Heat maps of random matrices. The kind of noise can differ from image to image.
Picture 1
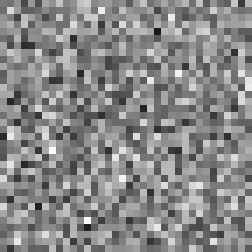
independent entries
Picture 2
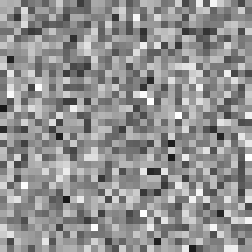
independent entries
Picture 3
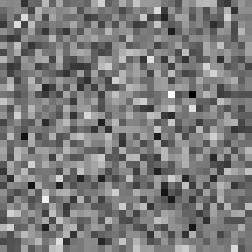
independent entries
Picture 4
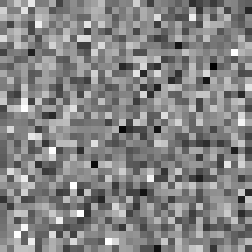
independent entries
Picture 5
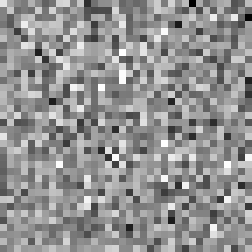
independent entries
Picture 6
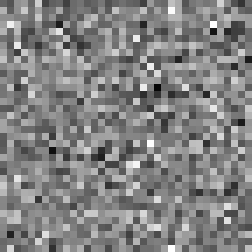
independent entries
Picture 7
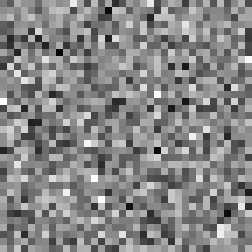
independent entries
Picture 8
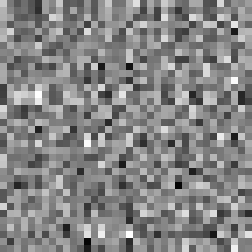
low rank plus noise
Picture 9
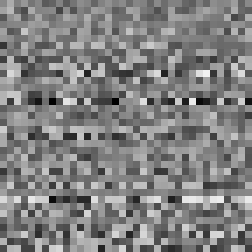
rows of uneven size
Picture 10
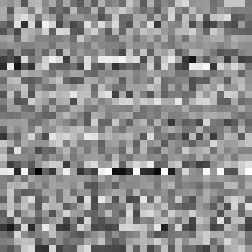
rows of uneven size
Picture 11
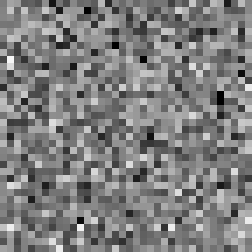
independent entries
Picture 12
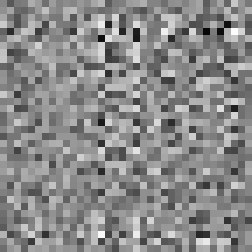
low rank plus noise
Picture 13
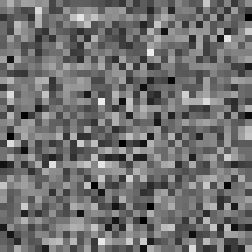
low rank plus noise
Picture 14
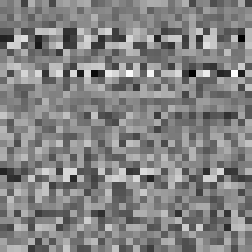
rows of uneven size
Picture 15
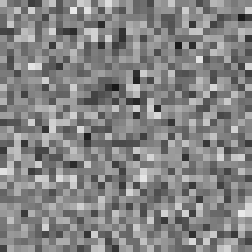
independent entries
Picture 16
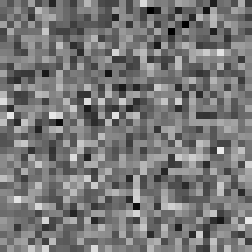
independent entries
